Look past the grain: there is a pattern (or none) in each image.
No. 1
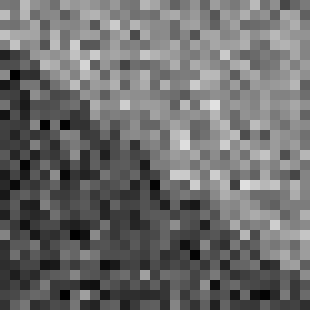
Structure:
a sharp edge
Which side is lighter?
top right
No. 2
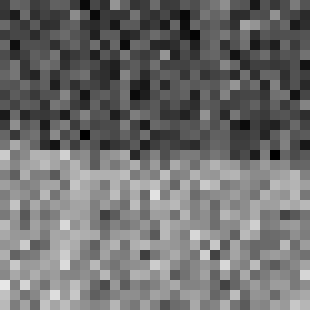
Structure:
a sharp edge
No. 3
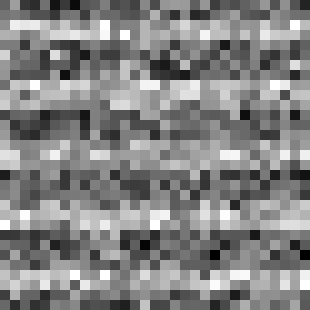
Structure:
horizontal stripes
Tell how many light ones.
5
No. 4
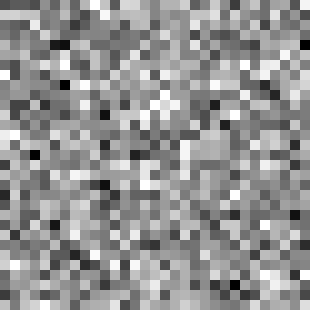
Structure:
only noise
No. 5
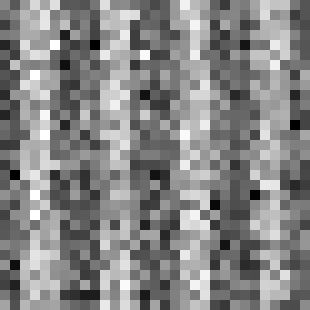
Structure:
vertical stripes
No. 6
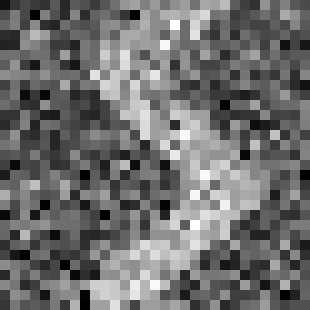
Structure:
a wavy band
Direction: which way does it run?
top to bottom
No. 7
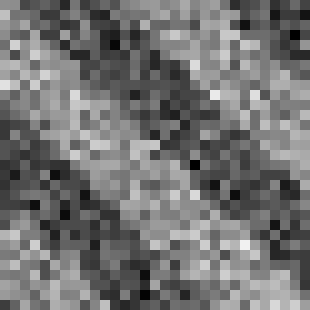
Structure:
diagonal stripes
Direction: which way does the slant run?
top left to bottom right
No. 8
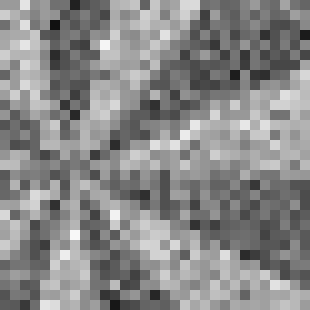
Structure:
spokes from one point
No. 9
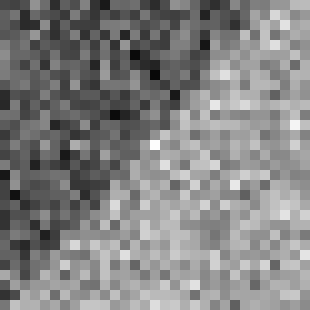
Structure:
a sharp edge
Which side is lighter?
bottom right
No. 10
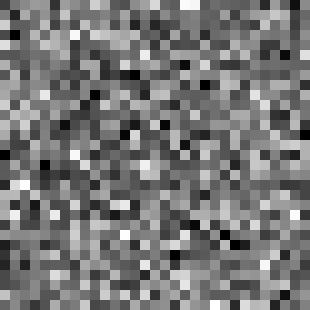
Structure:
only noise
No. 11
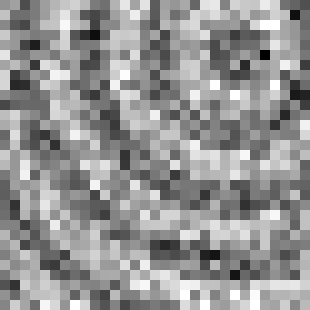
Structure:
rings round one point
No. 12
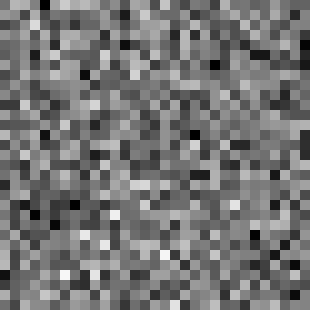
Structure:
only noise
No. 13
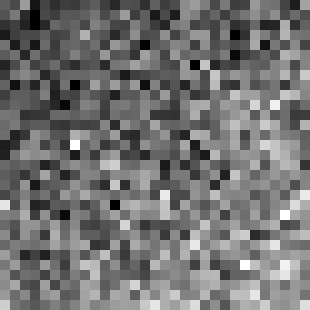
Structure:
a smooth slope
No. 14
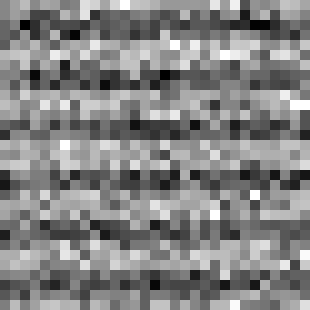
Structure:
horizontal stripes
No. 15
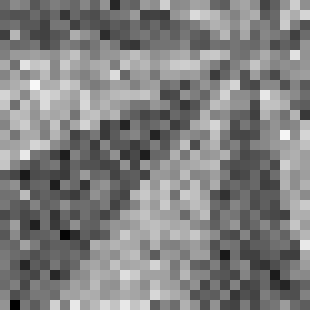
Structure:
spokes from one point
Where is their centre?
top right
